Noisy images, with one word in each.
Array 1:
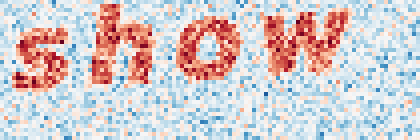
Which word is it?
show
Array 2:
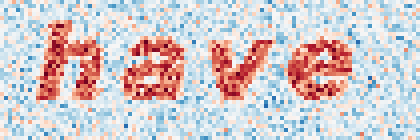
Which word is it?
have
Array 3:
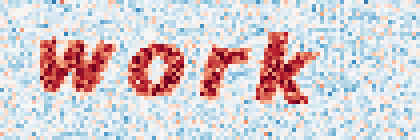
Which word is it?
work
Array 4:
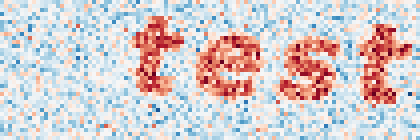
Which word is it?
test
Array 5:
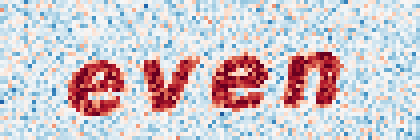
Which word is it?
even
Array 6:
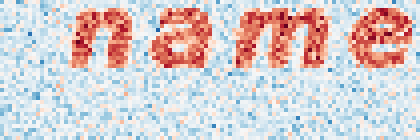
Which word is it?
name
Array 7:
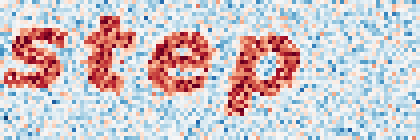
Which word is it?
step
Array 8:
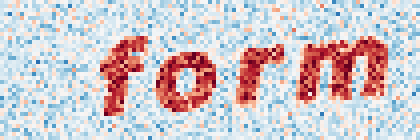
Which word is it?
form
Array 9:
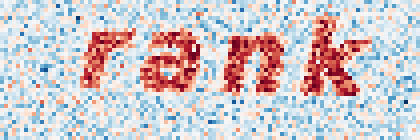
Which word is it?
rank
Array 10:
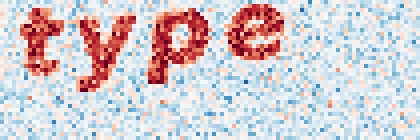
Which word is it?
type
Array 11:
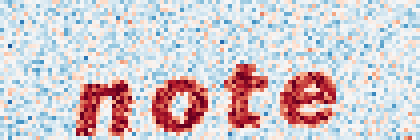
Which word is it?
note
